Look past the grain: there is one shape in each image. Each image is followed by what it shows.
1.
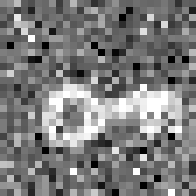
key
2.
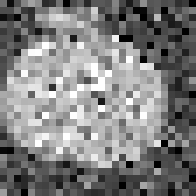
apple
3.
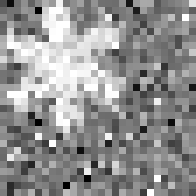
asterisk
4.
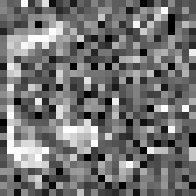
pair of musical notes
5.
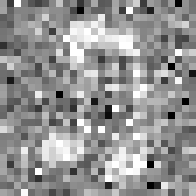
pair of musical notes
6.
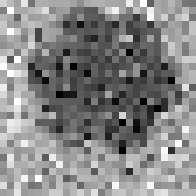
flower
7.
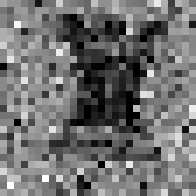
chess rook
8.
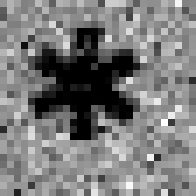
asterisk
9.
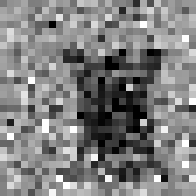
chess rook
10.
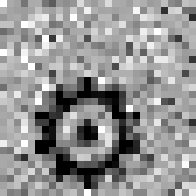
gear
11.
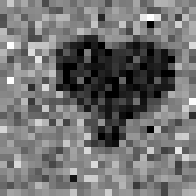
heart
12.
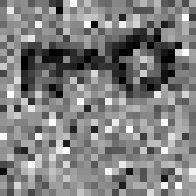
key
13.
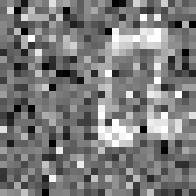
pair of musical notes
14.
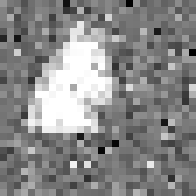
chess knight
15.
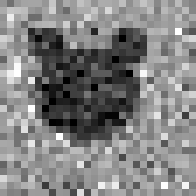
bear's head
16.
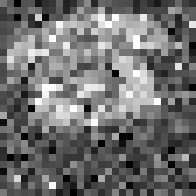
telephone
